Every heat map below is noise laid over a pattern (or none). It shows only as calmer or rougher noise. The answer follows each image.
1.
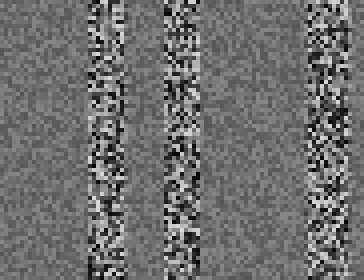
bands of columns
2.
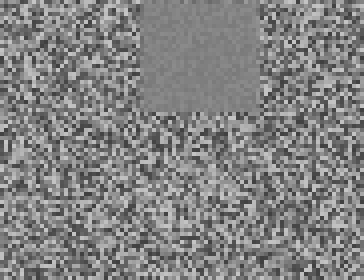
one block
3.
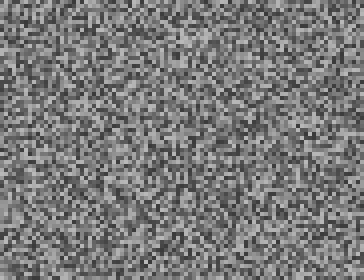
only noise
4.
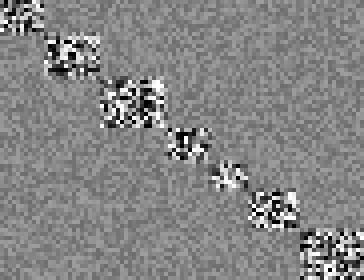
blocks along the diagonal
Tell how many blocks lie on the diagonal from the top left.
7
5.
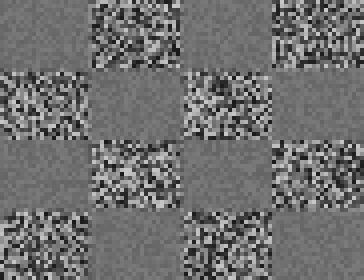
a checkerboard
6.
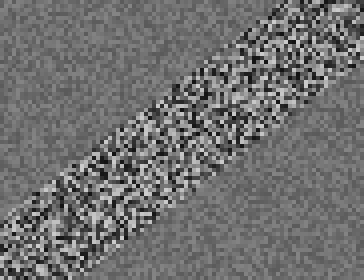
a diagonal band
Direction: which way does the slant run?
bottom left to top right
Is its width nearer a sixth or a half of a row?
a half
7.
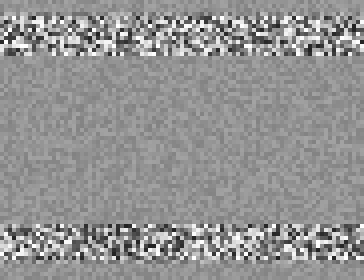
bands of rows
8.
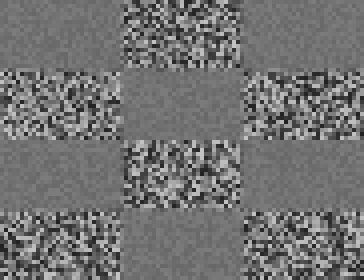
a checkerboard
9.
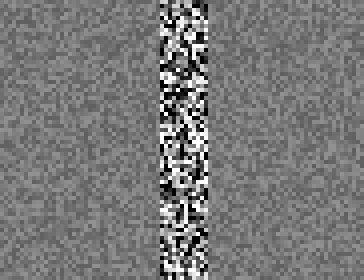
one band of columns
